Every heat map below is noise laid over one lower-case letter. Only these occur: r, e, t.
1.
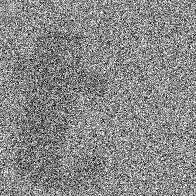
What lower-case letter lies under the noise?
t
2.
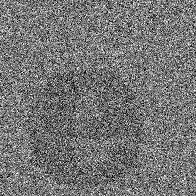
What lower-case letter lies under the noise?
e
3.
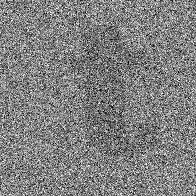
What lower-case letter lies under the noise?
t
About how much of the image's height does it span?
two thirds
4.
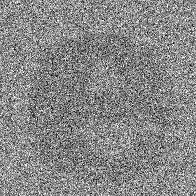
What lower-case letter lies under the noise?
e
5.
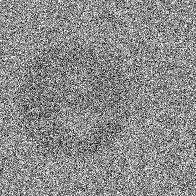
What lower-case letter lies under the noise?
e
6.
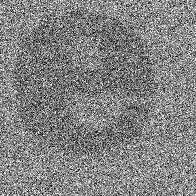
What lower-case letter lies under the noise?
e
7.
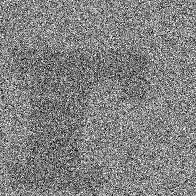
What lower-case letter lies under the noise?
r
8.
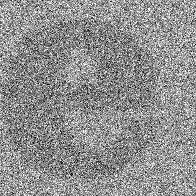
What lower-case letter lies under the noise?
e
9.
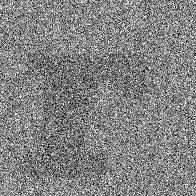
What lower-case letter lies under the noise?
r
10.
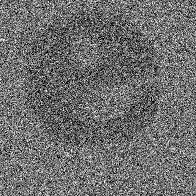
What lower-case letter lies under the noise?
e
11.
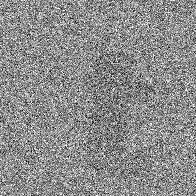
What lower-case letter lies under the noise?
t
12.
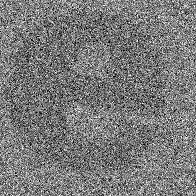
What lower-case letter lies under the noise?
e
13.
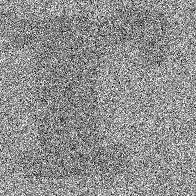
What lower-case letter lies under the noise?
r
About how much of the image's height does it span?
nearly all
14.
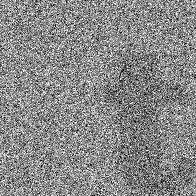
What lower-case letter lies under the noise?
t
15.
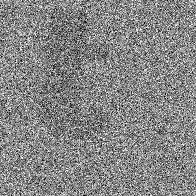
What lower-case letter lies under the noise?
t
